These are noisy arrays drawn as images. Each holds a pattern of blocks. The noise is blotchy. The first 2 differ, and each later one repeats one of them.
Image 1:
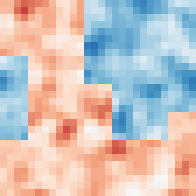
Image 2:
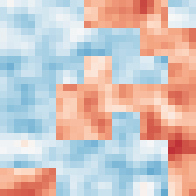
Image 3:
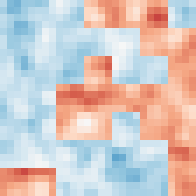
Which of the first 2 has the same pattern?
2
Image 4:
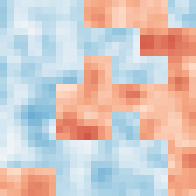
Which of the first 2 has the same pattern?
2
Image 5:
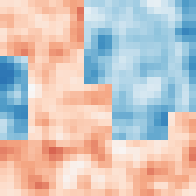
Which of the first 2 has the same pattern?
1
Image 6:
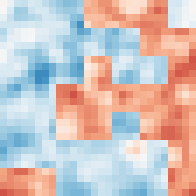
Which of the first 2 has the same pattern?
2
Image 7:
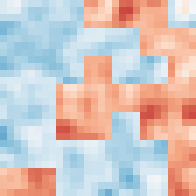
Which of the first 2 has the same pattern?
2
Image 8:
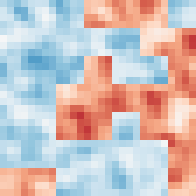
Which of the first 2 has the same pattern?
2
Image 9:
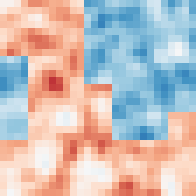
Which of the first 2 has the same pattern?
1
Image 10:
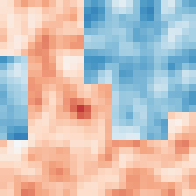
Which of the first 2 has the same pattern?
1
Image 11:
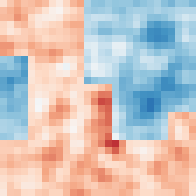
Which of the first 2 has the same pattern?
1
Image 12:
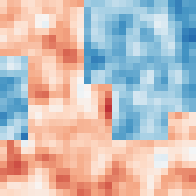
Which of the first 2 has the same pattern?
1
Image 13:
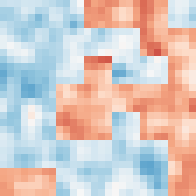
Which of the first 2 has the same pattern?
2
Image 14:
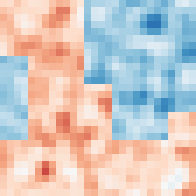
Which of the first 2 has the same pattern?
1
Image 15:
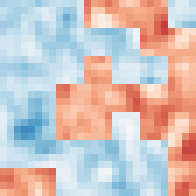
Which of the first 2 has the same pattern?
2
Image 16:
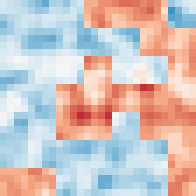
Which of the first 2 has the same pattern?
2
